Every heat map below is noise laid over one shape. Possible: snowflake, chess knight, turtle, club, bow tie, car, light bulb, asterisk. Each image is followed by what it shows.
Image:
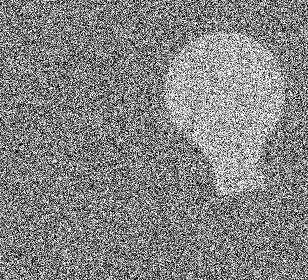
light light bulb
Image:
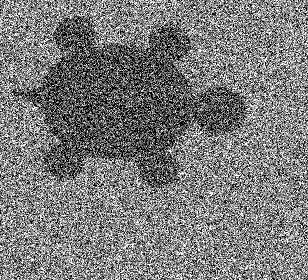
dark turtle
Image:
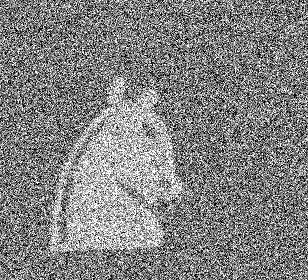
light chess knight
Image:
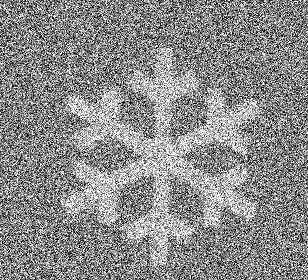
light snowflake
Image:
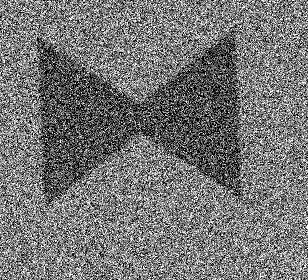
dark bow tie
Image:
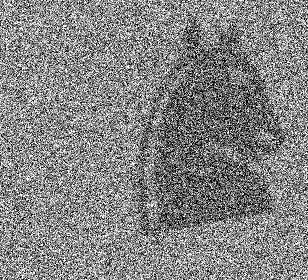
dark chess knight
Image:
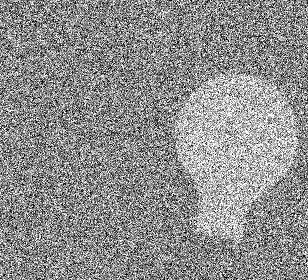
light light bulb
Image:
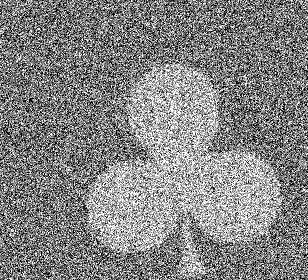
light club
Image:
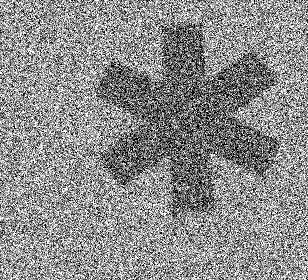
dark asterisk
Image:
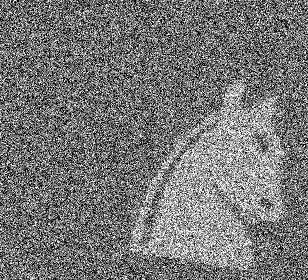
light chess knight
